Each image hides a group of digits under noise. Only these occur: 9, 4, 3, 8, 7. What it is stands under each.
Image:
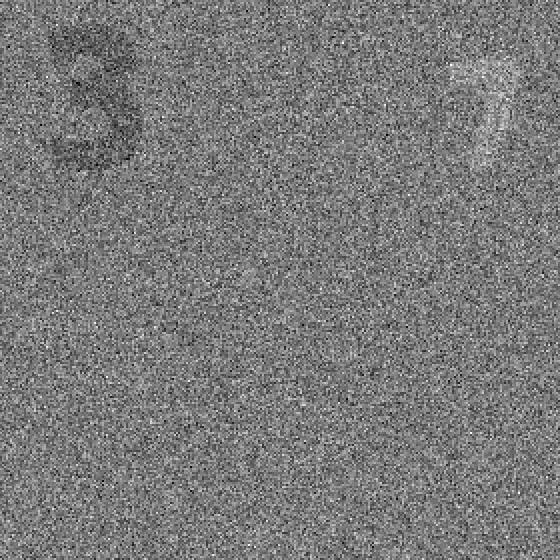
top left: dark 3; top right: light 7
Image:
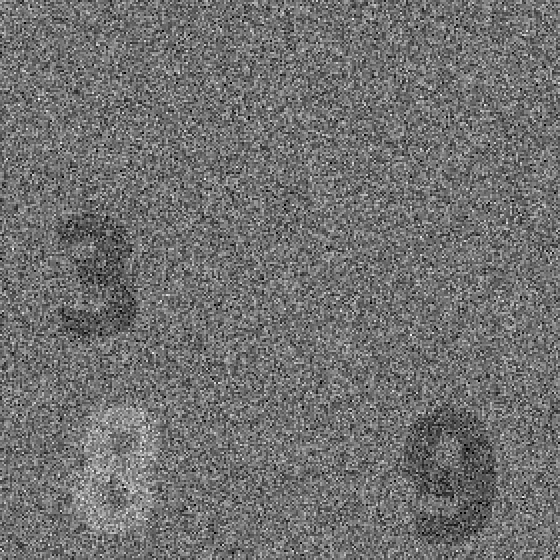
middle left: dark 3; bottom left: light 8; bottom right: dark 9
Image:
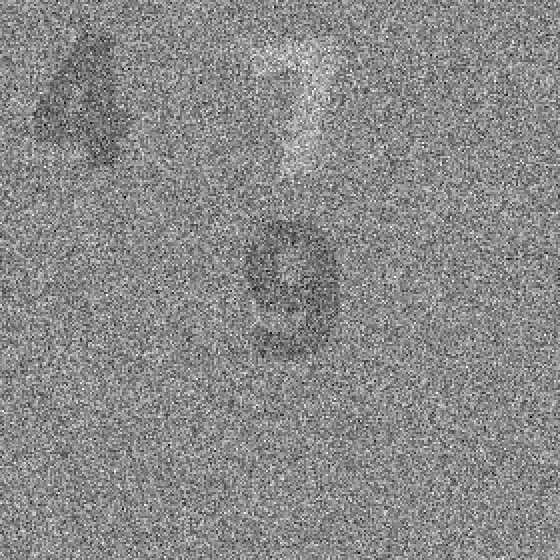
top left: dark 4; top middle: light 7; centre: dark 9
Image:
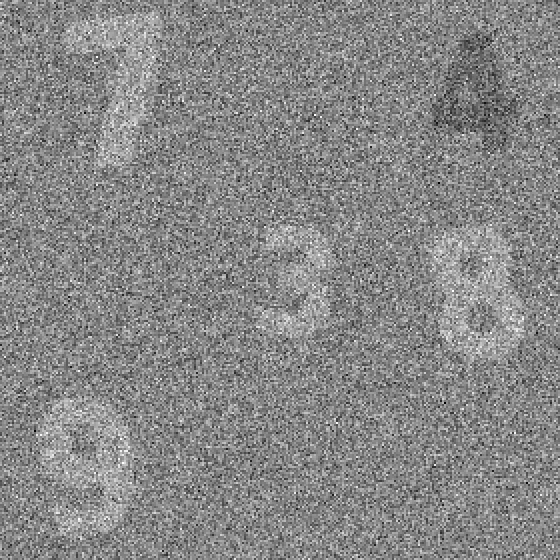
top left: light 7; top right: dark 4; centre: light 3; middle right: light 8; bottom left: light 9
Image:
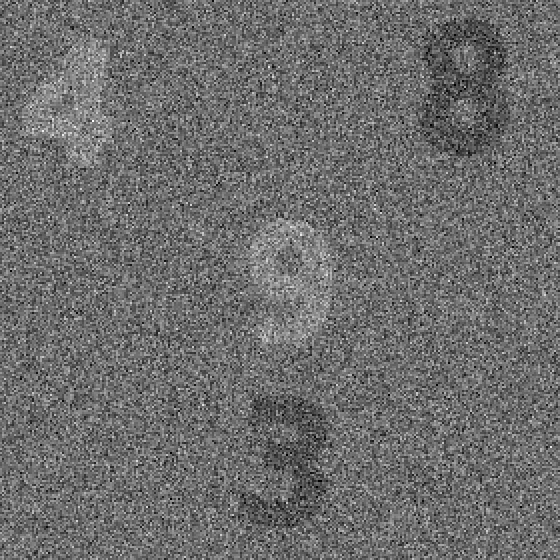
top left: light 4; top right: dark 8; centre: light 9; bottom middle: dark 3
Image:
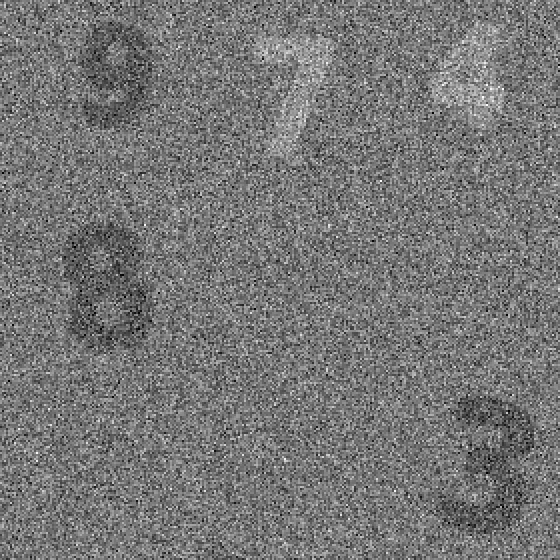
top left: dark 9; top middle: light 7; top right: light 4; middle left: dark 8; bottom right: dark 3
